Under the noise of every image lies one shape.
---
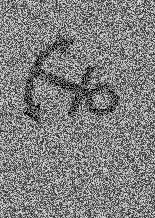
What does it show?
dark anchor
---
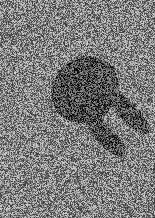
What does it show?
dark rabbit's head
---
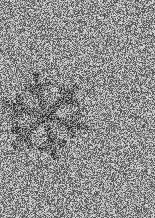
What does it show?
dark snowflake
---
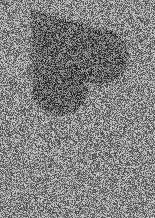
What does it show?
dark heart
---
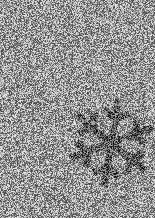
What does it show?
dark snowflake
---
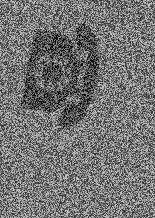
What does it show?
dark telephone
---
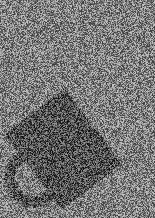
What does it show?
dark cup
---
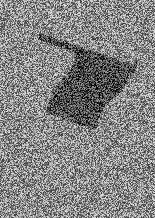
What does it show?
dark flag
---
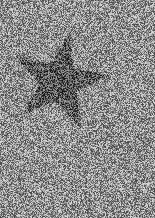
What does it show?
dark star
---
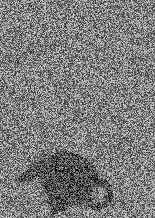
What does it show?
dark teapot
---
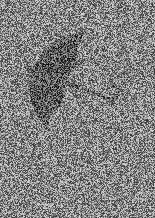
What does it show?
dark umbrella
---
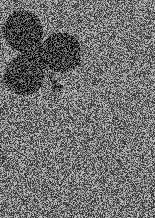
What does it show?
dark club
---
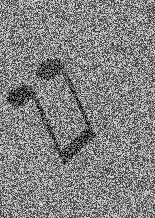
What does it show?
dark pair of musical notes
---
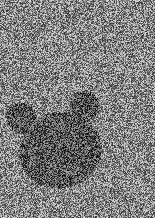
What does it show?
dark bear's head
